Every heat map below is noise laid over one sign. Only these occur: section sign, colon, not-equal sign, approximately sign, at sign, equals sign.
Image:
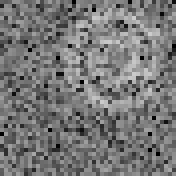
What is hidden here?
light at sign
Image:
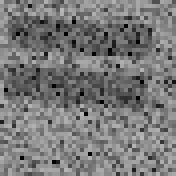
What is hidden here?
dark equals sign
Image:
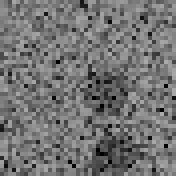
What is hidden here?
dark colon
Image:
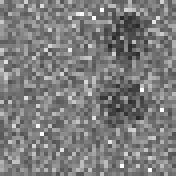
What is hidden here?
dark colon
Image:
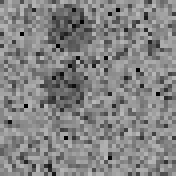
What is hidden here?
dark colon
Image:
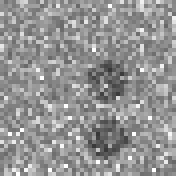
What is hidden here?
dark colon
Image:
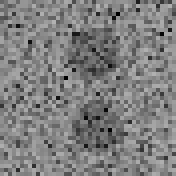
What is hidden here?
dark colon
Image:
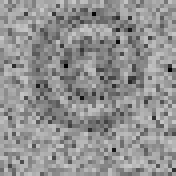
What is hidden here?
dark at sign
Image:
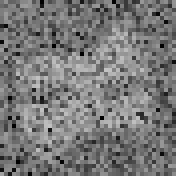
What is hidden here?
light not-equal sign
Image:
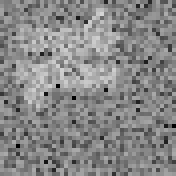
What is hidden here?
light not-equal sign
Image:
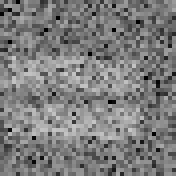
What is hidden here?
light equals sign
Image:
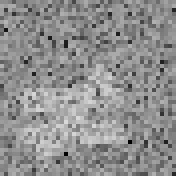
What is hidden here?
light not-equal sign
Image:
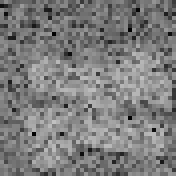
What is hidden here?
light not-equal sign
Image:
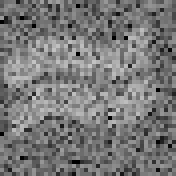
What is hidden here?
light approximately sign
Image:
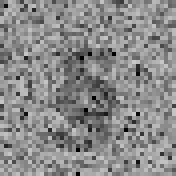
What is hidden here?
dark section sign
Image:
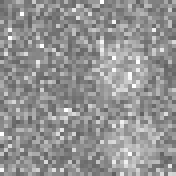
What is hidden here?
light colon
